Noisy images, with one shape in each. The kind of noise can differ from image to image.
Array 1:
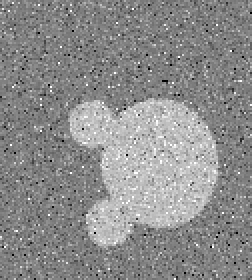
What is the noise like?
heavy tails
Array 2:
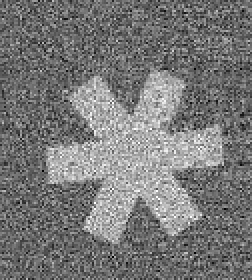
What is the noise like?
low rank plus noise
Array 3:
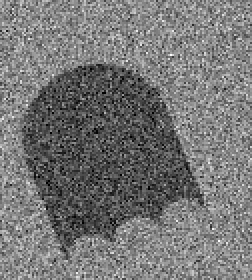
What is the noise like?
independent entries
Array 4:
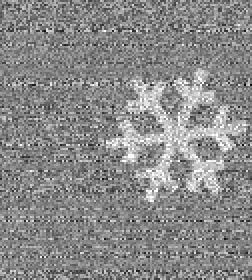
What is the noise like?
rows of uneven size
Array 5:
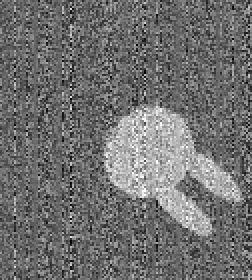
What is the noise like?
columns of uneven size
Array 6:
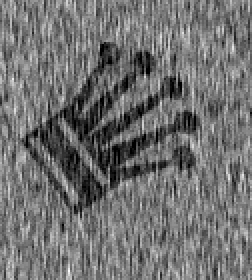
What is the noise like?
streaked along the columns
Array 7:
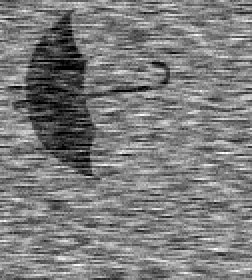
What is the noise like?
streaked along the rows
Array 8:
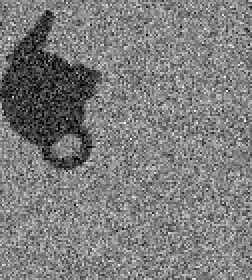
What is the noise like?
independent entries
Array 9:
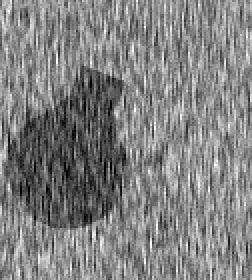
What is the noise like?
streaked along the columns
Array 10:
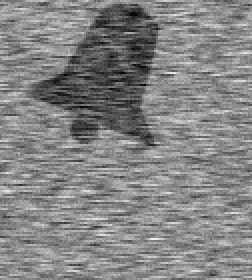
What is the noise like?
streaked along the rows
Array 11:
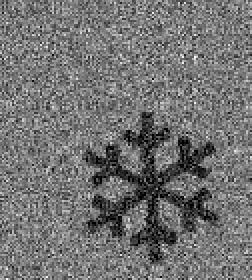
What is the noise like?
low rank plus noise
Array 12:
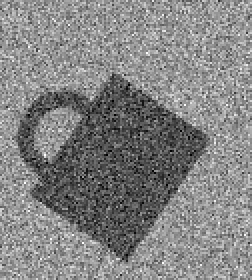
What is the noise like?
independent entries
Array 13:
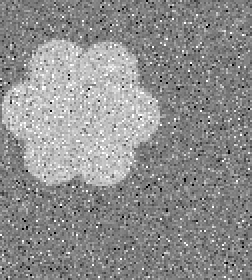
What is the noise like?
heavy tails
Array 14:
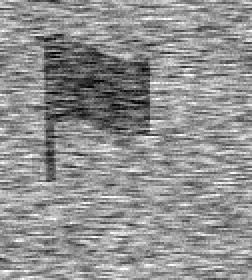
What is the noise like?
streaked along the rows
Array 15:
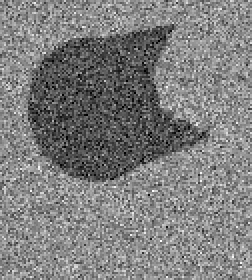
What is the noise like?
independent entries
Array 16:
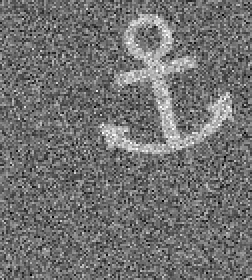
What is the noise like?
independent entries
